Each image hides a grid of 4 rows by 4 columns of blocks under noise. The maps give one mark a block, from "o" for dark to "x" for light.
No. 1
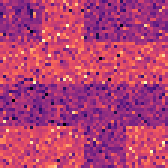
oxoo
xxxx
oooo
xxox
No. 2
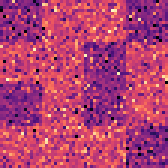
oxxo
xxox
oxox
xxxo
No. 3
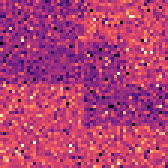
ooxx
ooox
xxoo
xxxx
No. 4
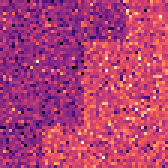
ooox
ooxx
ooxx
oxxx
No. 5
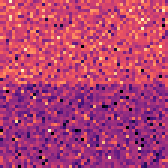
xxxx
xxxx
oooo
oooo
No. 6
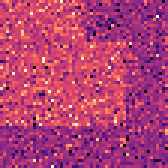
xxoo
xxxo
xxxo
oooo
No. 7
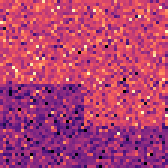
xxxx
xxxx
ooxx
oooo
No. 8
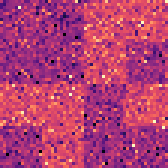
ooxx
ooxo
xxox
oxoo
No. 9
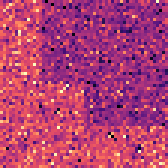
xooo
xooo
xxoo
xxxx
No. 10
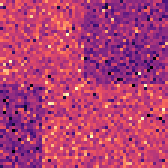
xxoo
xxoo
oxxx
oxxx
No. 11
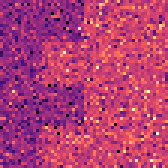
ooxx
oxxx
ooxx
oxxx
